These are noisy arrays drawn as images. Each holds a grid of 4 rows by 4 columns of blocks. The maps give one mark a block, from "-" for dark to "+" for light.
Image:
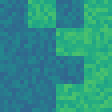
- + - +
- - + +
- - - +
- - + +
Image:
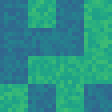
- + - +
- - - +
- + + +
+ - + -
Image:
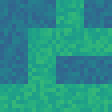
- - + -
- + + +
- + - -
+ + + +
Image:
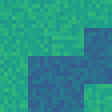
+ + + +
+ + + -
+ - - -
+ - - +
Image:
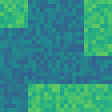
+ - - +
- - - +
- - - -
- + + +
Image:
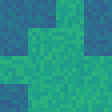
- - + -
- + + -
+ + + +
- + + +
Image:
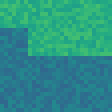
+ + + +
- + + +
- - - -
- - - -
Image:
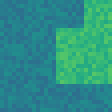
- - - +
- - + +
- - + +
- - - -
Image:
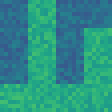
- + - -
- + - +
- + - +
+ + + +
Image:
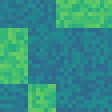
- - + +
+ - - -
+ - - -
- + - -
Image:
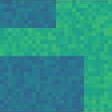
- - + +
+ + + +
- - - +
- - - +
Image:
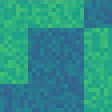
+ + + -
+ - - +
+ - - +
- - - +
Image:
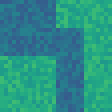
- - + +
- - - +
+ + - +
+ + - +
